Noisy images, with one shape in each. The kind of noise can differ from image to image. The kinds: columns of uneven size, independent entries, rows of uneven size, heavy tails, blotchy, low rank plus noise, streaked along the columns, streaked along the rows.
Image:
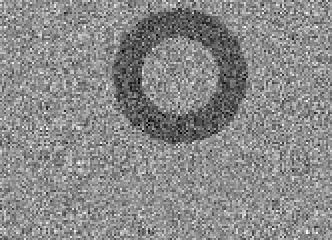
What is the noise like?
low rank plus noise
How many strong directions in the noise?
five to eight
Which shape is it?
ring
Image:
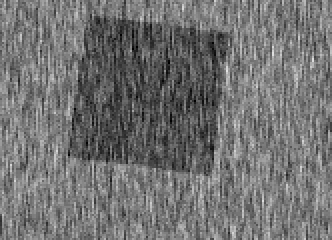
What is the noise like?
streaked along the columns
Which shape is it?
square
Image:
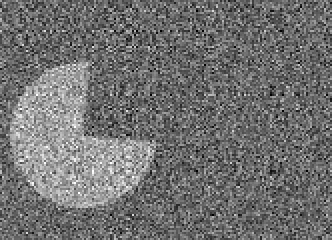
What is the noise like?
low rank plus noise
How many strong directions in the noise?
one
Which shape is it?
disc with a wedge cut out
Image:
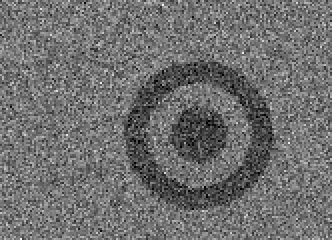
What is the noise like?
independent entries
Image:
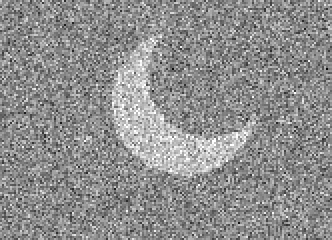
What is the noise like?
independent entries
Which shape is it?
crescent
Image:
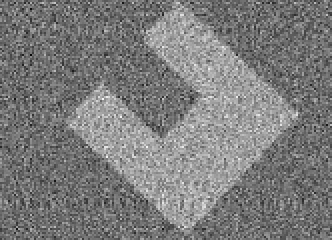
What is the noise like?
low rank plus noise
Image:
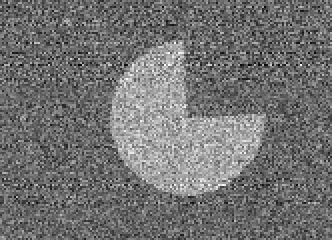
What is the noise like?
rows of uneven size
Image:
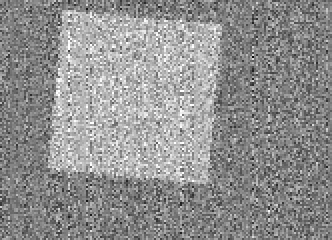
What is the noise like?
columns of uneven size
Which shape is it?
square
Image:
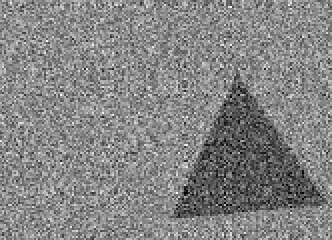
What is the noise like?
low rank plus noise
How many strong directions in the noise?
three or four
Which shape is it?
triangle
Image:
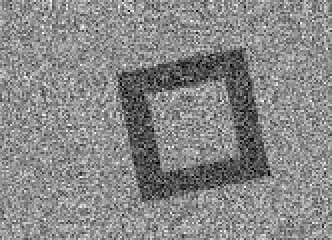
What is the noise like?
low rank plus noise
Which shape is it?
square frame
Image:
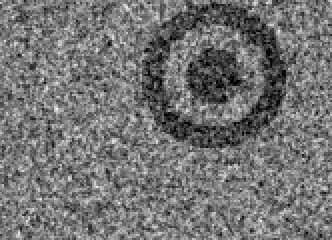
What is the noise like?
blotchy
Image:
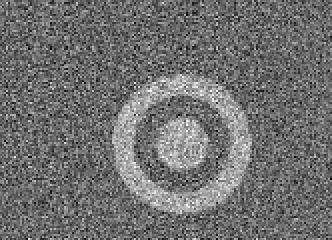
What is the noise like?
low rank plus noise
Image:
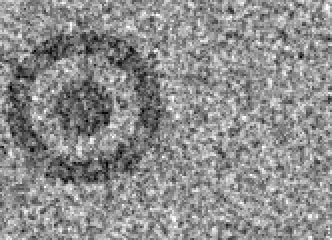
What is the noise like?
blotchy
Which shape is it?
bullseye
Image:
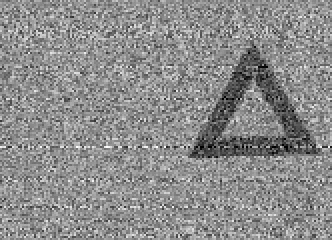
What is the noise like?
rows of uneven size
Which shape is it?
triangle frame
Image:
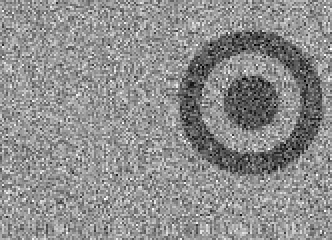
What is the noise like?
low rank plus noise
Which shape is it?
bullseye
